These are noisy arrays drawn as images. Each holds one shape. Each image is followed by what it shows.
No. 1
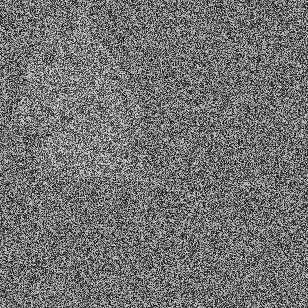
chess knight
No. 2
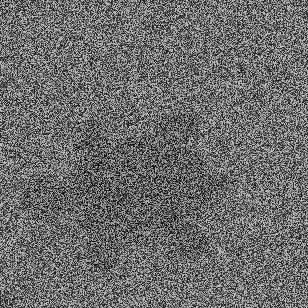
turtle
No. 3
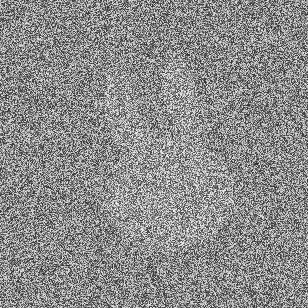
rabbit's head
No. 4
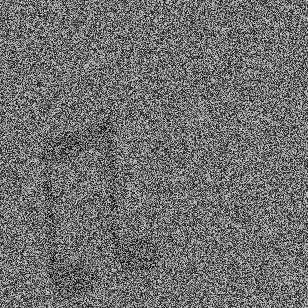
pair of musical notes
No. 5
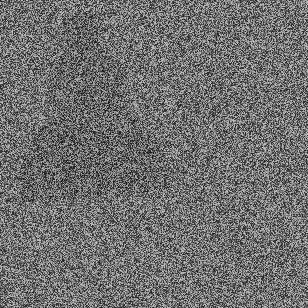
chess pawn
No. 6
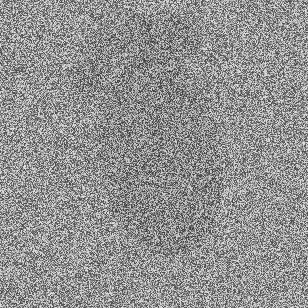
footprint
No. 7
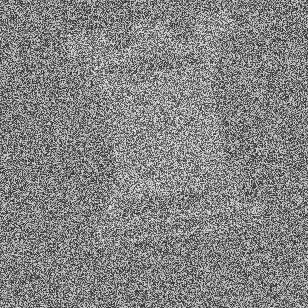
chess rook
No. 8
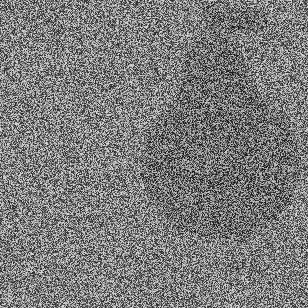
pear
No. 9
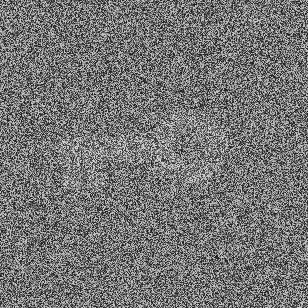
key
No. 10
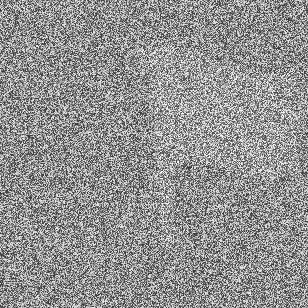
flag
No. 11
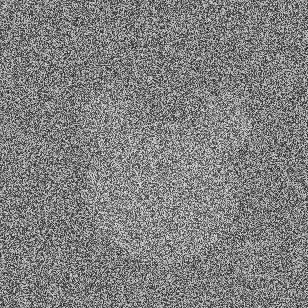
bear's head
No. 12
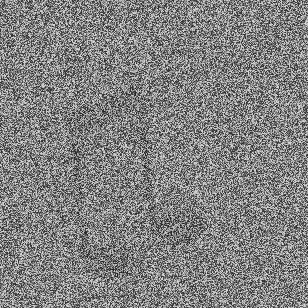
pair of musical notes
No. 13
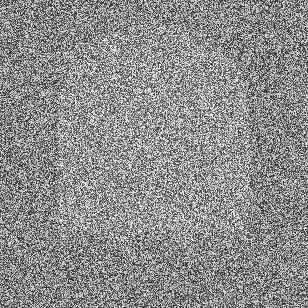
ghost
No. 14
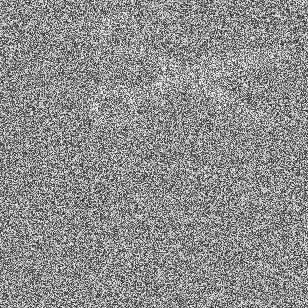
pair of scissors
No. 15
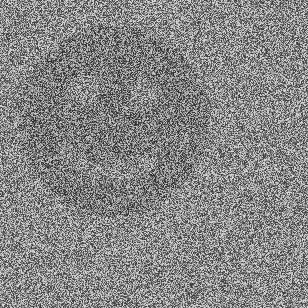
smiling face
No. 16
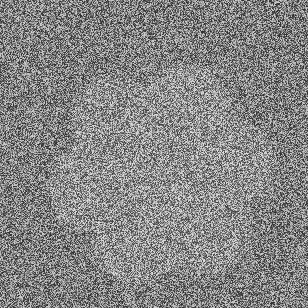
flower
